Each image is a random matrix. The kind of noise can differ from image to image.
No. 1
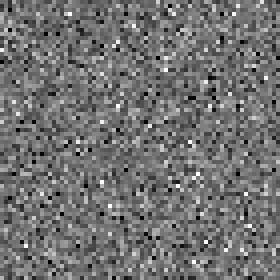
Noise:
heavy tails
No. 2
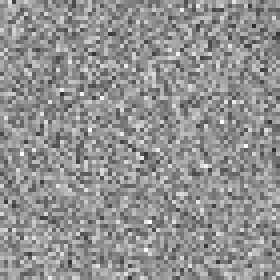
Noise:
independent entries
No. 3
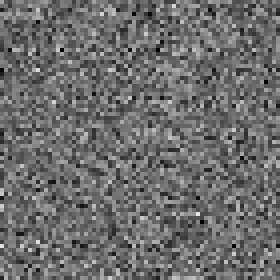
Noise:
low rank plus noise
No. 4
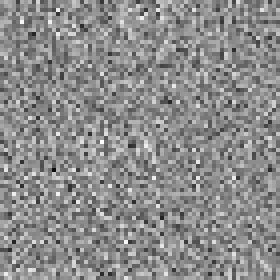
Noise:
low rank plus noise
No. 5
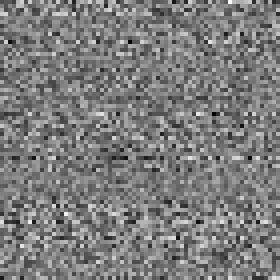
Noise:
rows of uneven size
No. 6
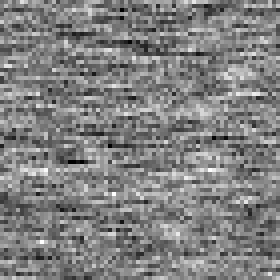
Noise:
streaked along the rows
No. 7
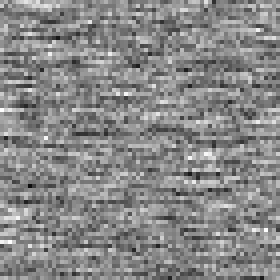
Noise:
streaked along the rows
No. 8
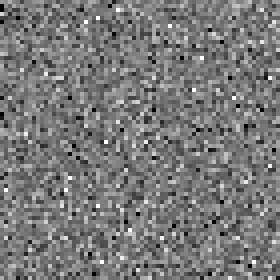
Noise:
heavy tails
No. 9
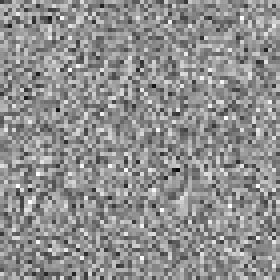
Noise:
low rank plus noise
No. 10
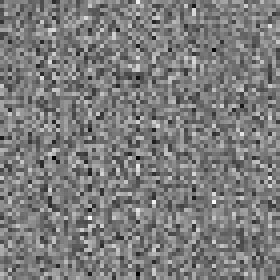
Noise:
columns of uneven size
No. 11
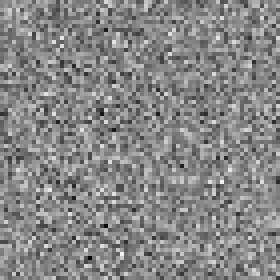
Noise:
low rank plus noise
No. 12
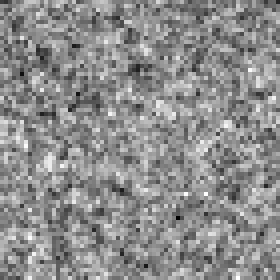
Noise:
blotchy
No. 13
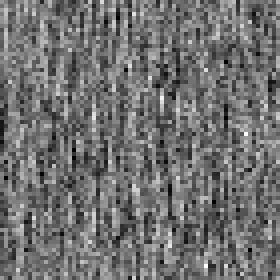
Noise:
streaked along the columns
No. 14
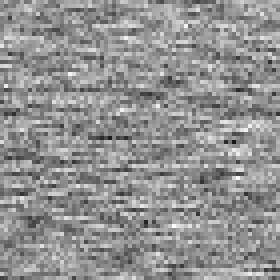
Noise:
streaked along the rows
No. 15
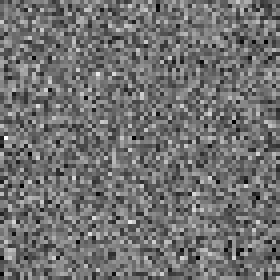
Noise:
low rank plus noise
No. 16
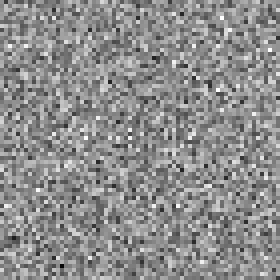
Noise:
independent entries
